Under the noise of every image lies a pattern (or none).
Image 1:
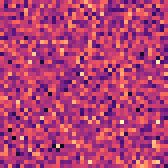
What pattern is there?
only noise
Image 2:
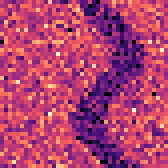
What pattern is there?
a wavy band
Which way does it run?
top to bottom
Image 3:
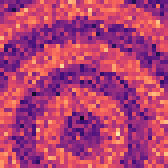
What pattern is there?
rings round one point
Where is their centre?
bottom middle
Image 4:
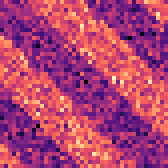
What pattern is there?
diagonal stripes
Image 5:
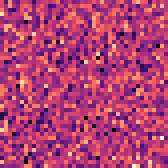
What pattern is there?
only noise
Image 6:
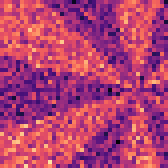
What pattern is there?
spokes from one point
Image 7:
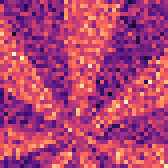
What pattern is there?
spokes from one point
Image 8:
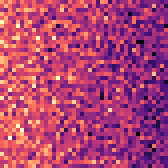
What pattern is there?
a smooth slope
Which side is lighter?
left
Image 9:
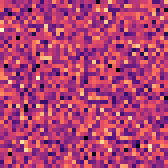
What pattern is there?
only noise
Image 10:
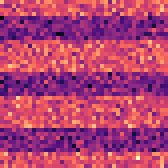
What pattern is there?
horizontal stripes
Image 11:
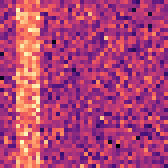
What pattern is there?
one vertical stripe
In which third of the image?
left
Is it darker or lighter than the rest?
lighter
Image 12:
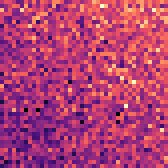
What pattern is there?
a smooth slope
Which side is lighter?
top right
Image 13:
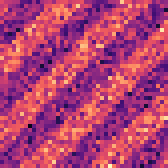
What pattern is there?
diagonal stripes
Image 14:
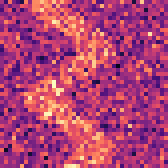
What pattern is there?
a wavy band
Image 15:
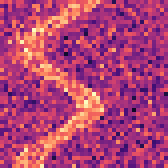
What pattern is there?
a wavy band
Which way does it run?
top to bottom
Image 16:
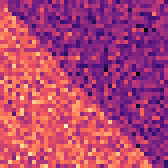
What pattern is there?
a sharp edge
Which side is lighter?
bottom left
